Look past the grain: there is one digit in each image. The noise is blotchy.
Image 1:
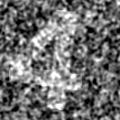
4
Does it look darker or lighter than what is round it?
lighter
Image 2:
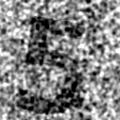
5
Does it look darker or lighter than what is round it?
darker
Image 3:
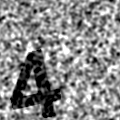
4
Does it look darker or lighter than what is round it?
darker
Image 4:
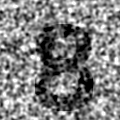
8
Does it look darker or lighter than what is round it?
darker
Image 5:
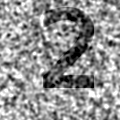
2
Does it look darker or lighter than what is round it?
darker
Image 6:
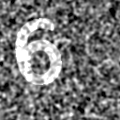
6
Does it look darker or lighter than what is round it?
lighter
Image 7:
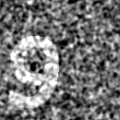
9
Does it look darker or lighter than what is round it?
lighter
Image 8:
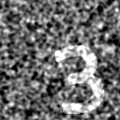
3
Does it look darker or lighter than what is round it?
lighter
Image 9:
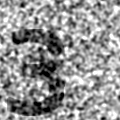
3
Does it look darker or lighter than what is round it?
darker
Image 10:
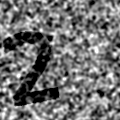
2
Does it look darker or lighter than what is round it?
darker
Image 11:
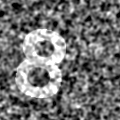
8
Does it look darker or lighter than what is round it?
lighter
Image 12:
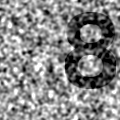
8
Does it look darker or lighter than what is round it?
darker
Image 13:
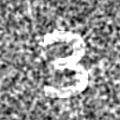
3
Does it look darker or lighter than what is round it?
lighter
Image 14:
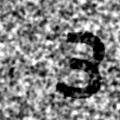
3
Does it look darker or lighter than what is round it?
darker
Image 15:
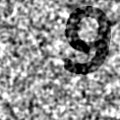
9
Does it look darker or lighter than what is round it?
darker
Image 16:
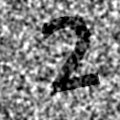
2
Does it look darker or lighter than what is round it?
darker
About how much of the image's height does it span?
two thirds
